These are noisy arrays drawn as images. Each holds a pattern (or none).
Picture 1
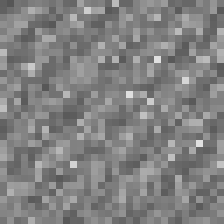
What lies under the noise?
diagonal stripes
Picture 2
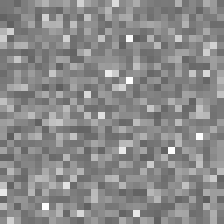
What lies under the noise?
only noise
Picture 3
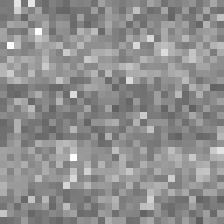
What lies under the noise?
horizontal stripes
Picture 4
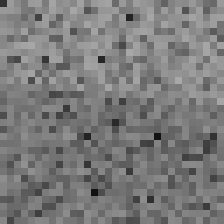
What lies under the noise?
a sharp edge
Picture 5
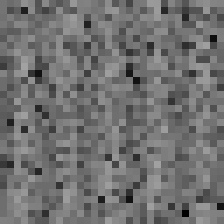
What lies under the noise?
vertical stripes
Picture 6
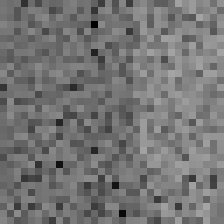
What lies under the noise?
a sharp edge
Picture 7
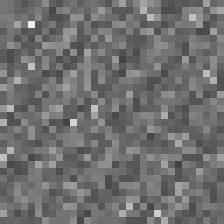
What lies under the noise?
diagonal stripes
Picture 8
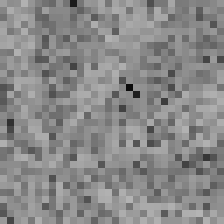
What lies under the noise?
spokes from one point
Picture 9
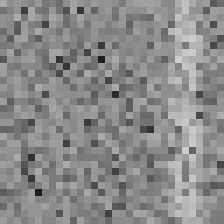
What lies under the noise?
one vertical stripe
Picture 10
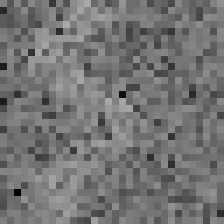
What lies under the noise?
a wavy band
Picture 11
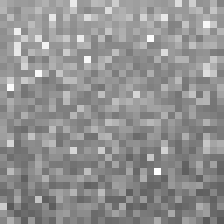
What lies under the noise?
a smooth slope
